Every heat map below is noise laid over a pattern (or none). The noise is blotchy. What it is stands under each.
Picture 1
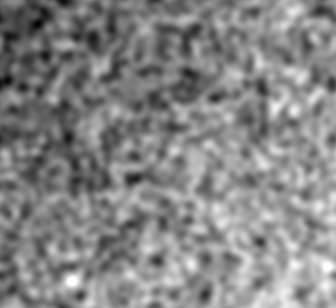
a smooth slope
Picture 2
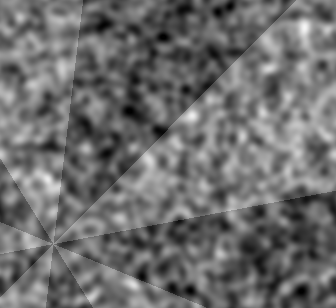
spokes from one point
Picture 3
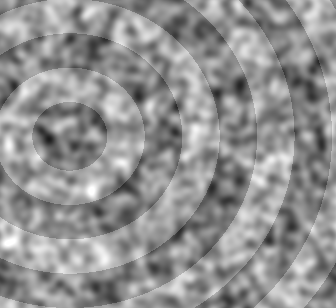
rings round one point
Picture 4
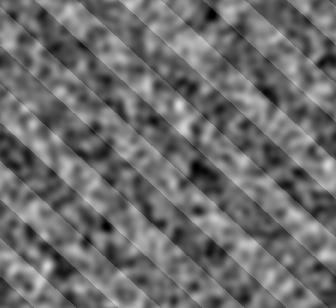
diagonal stripes
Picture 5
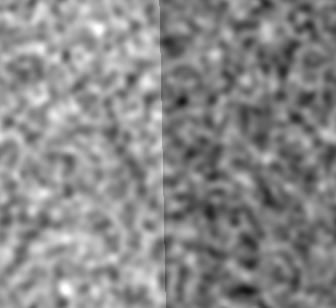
a sharp edge
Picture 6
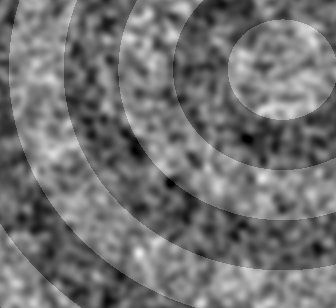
rings round one point
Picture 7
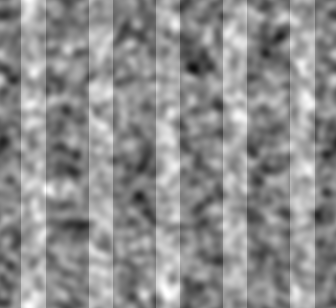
vertical stripes
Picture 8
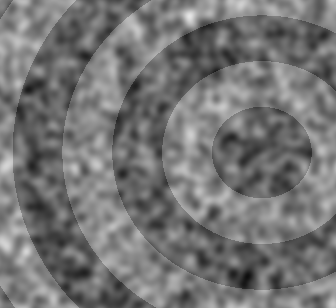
rings round one point
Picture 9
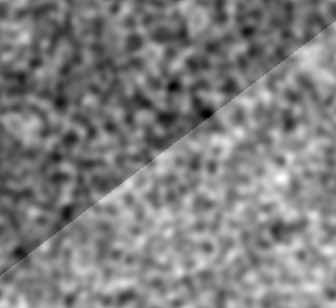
a sharp edge
